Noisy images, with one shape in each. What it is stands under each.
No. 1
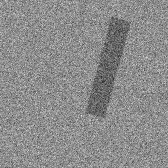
dark bar
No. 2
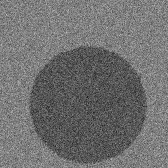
dark disc
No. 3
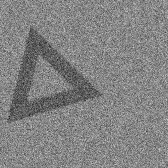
dark triangle frame
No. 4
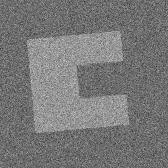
light square with a notch
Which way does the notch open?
right
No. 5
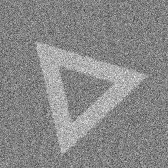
light triangle frame
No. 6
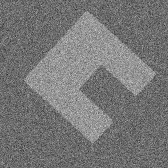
light square with a notch
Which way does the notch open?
down and right
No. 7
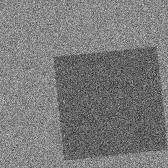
dark square
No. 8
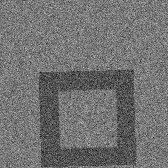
dark square frame
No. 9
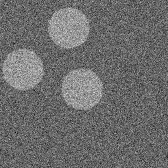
light three dots
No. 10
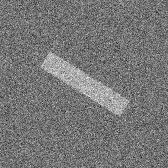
light bar
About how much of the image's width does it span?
half
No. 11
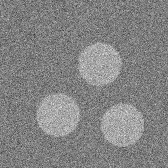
light three dots
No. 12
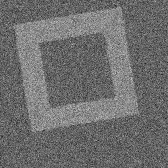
light square frame
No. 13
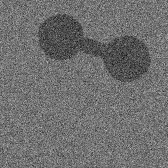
dark dumbbell
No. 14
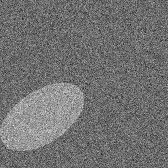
light ellipse
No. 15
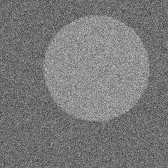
light disc
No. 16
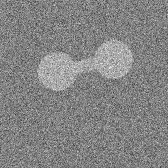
light dumbbell
